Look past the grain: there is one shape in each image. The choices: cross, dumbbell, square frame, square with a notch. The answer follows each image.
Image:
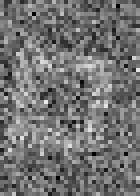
square frame
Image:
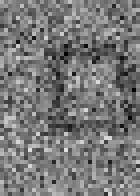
square frame
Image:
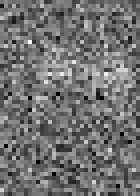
dumbbell
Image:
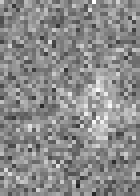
cross
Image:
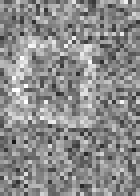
square frame
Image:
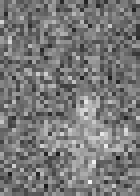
cross
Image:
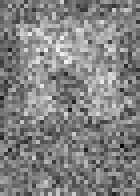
square with a notch
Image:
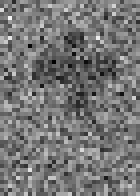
cross
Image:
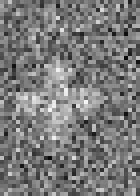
cross
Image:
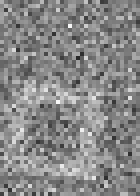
square frame
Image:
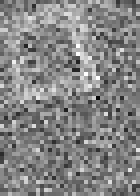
square frame
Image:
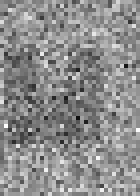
square with a notch
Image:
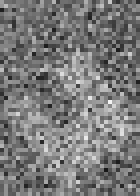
square with a notch
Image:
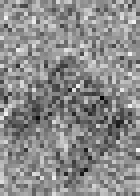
square with a notch
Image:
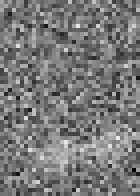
dumbbell
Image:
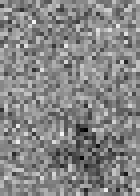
cross
